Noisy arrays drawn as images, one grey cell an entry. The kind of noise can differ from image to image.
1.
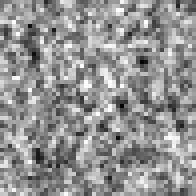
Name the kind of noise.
blotchy
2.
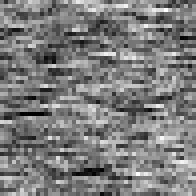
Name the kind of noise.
streaked along the rows
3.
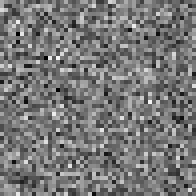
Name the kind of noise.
independent entries
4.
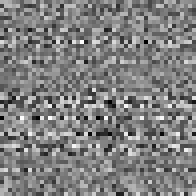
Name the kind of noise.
rows of uneven size
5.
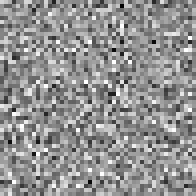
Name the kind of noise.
low rank plus noise
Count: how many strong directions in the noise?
three or four
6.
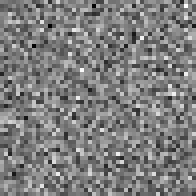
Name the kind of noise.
independent entries
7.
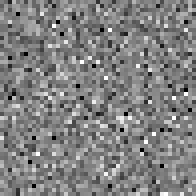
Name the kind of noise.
heavy tails
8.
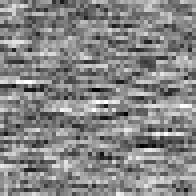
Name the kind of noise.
streaked along the rows
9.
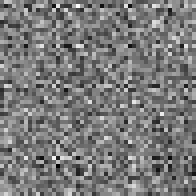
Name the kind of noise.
low rank plus noise
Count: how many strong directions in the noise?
one
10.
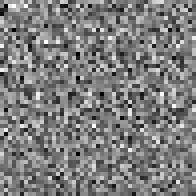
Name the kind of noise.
low rank plus noise
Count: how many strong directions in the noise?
five to eight
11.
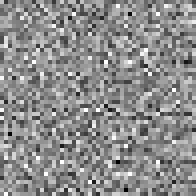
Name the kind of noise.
low rank plus noise
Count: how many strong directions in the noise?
five to eight
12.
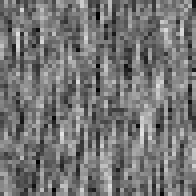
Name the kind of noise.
streaked along the columns
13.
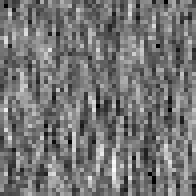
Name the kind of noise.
streaked along the columns
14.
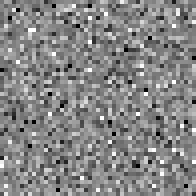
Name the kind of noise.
heavy tails
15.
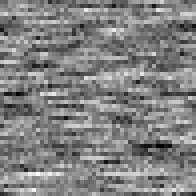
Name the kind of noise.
streaked along the rows
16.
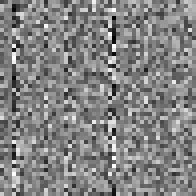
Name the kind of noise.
columns of uneven size
